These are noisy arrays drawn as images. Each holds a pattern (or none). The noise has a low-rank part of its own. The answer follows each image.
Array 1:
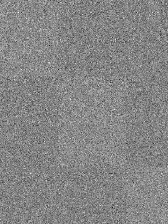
blocks along the diagonal
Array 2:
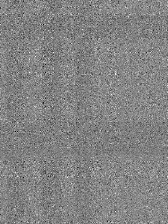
bands of rows crossing bands of columns
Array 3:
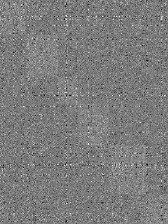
blocks along the diagonal
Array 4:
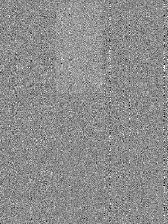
one block
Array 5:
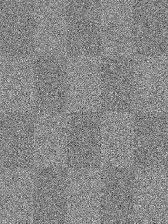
a checkerboard
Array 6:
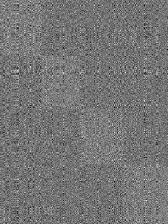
blocks along the diagonal
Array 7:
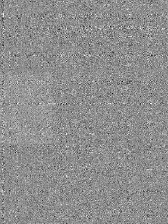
one block
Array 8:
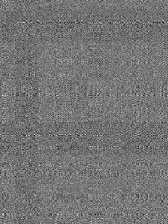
bands of rows crossing bands of columns
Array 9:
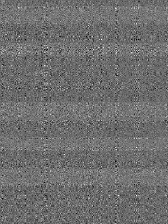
bands of rows
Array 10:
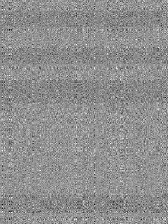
bands of rows
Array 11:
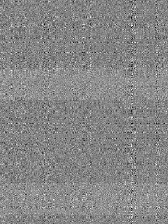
bands of rows
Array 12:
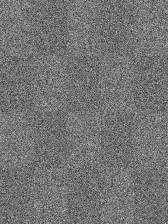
a checkerboard
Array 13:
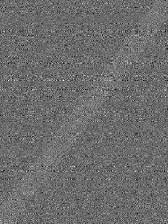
a diagonal band
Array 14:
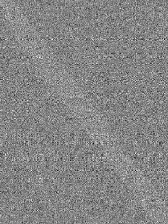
a diagonal band
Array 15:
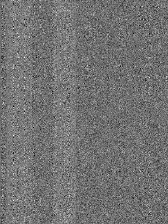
bands of columns
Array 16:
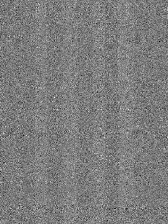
bands of columns
